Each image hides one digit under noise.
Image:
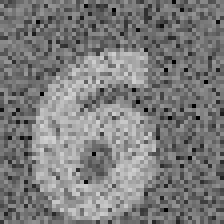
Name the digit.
6
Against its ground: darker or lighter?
lighter
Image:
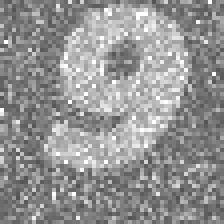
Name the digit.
9
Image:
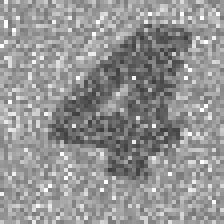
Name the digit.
4
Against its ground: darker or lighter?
darker
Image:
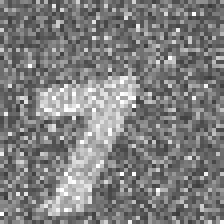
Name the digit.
7
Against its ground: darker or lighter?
lighter
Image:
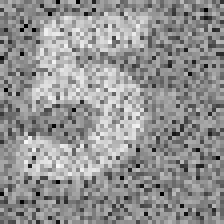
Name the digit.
5
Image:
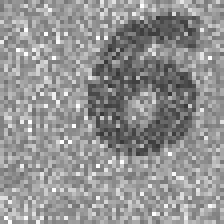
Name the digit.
6
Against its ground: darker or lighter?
darker
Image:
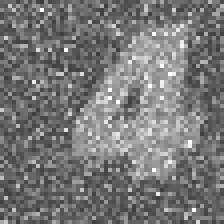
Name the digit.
4
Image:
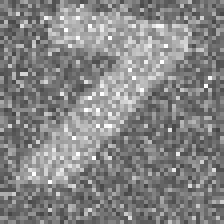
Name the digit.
7
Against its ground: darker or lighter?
lighter
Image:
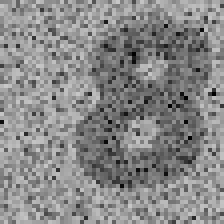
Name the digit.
8
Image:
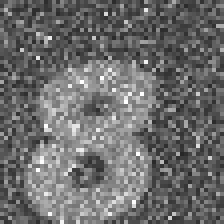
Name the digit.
8
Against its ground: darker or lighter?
lighter
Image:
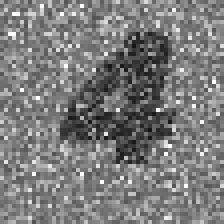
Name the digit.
4
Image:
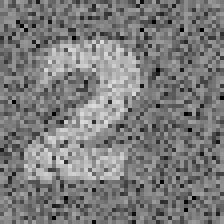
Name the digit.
2
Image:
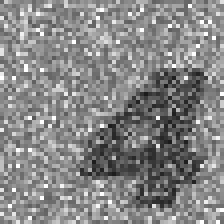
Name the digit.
4
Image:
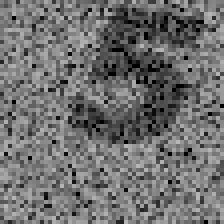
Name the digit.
5
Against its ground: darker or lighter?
darker
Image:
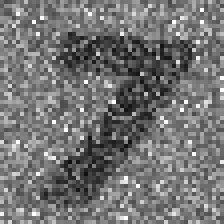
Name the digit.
7
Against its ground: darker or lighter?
darker
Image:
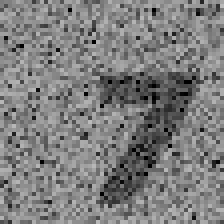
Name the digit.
7
